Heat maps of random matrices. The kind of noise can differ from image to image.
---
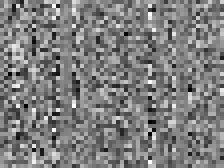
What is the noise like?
columns of uneven size
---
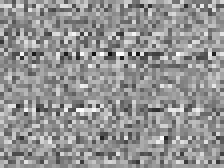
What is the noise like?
rows of uneven size
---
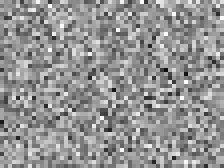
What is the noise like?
independent entries
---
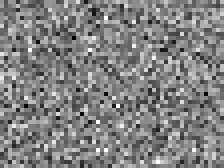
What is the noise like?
independent entries
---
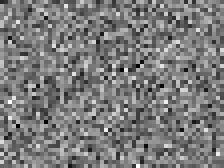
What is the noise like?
independent entries
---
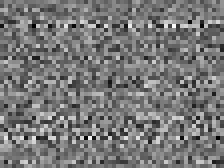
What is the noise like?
rows of uneven size
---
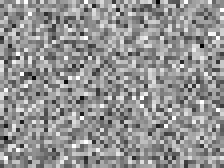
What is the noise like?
independent entries
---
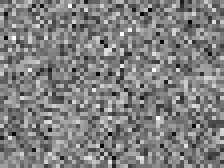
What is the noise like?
independent entries
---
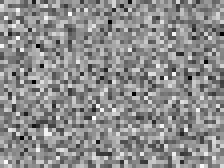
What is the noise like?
independent entries
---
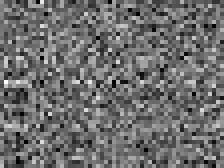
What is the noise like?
low rank plus noise
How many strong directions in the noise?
one
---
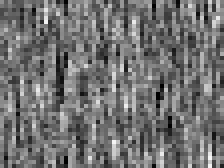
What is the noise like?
streaked along the columns
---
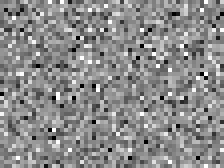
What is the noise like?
heavy tails
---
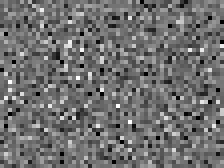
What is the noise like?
heavy tails
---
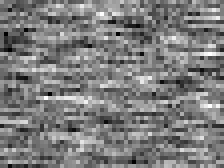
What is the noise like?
streaked along the rows
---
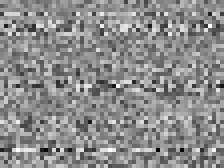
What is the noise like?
rows of uneven size
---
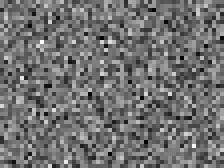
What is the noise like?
independent entries
